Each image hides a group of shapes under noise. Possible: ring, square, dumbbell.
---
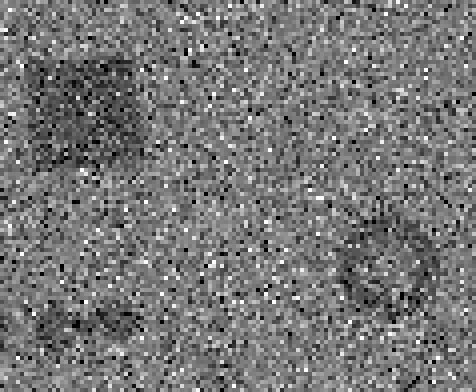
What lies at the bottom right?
ring
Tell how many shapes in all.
3
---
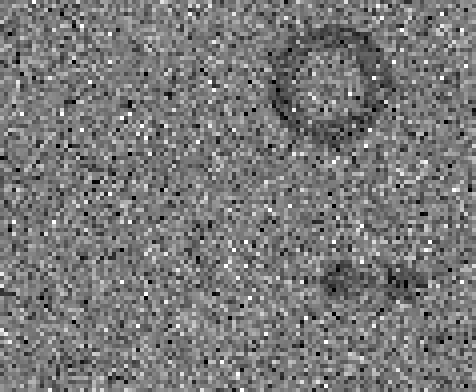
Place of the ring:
top right
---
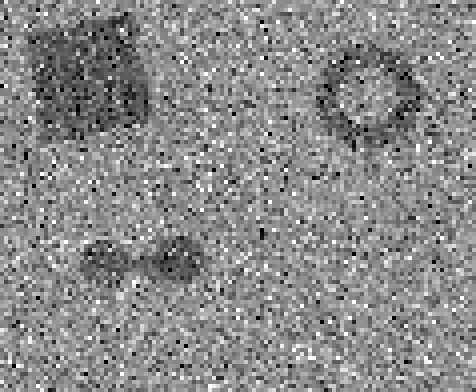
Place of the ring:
top right
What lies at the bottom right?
nothing
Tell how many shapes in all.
3
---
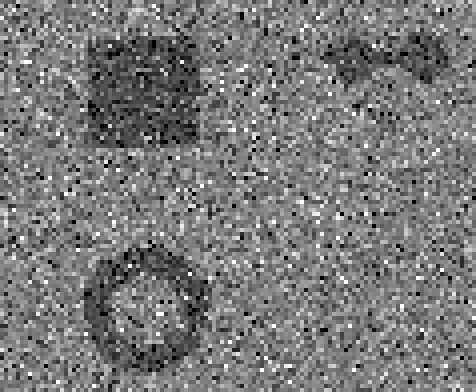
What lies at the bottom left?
ring
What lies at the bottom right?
nothing
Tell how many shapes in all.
3
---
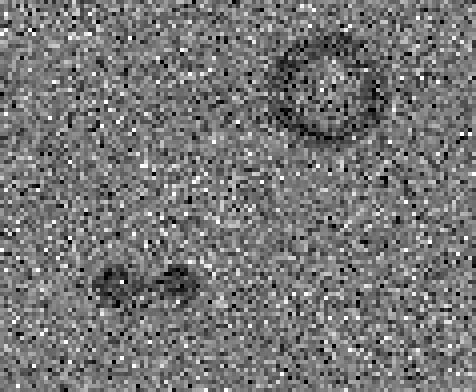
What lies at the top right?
ring
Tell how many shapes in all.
2
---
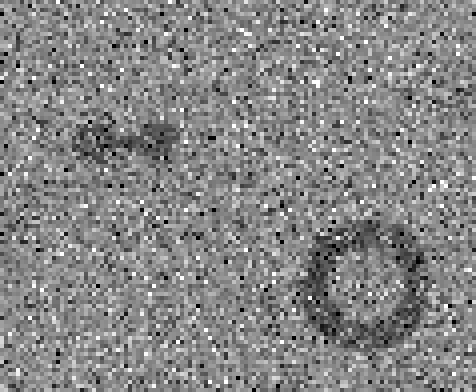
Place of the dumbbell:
top left
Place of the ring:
bottom right
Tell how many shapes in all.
2
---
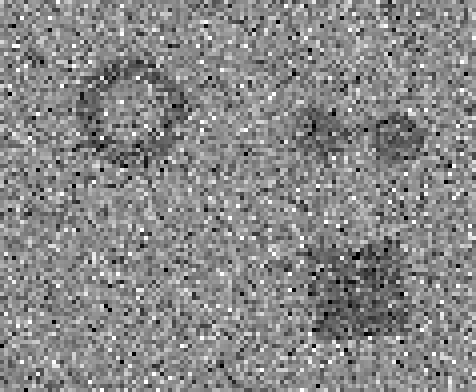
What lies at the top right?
dumbbell
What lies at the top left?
ring
